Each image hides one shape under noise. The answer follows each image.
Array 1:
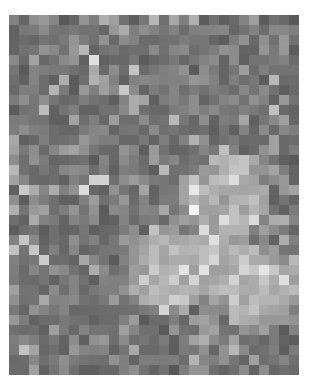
club
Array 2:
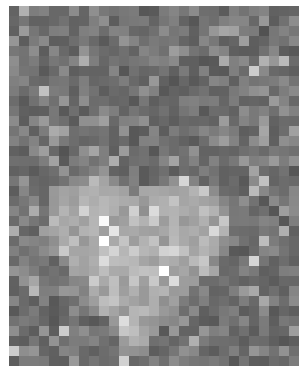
heart
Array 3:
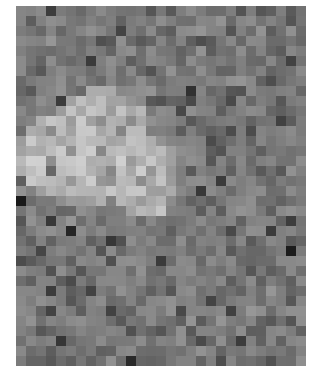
cloud
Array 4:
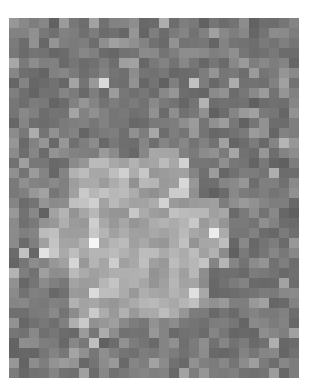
flower
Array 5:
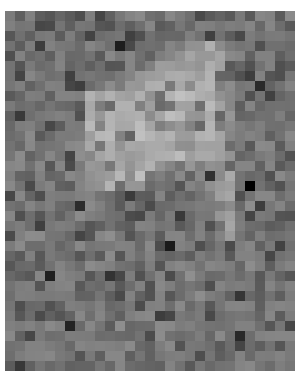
flag
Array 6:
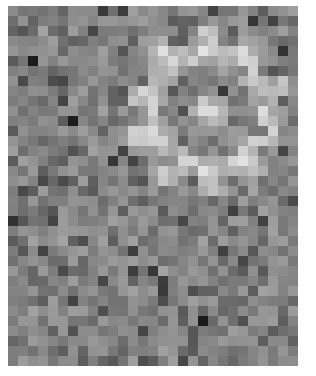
gear
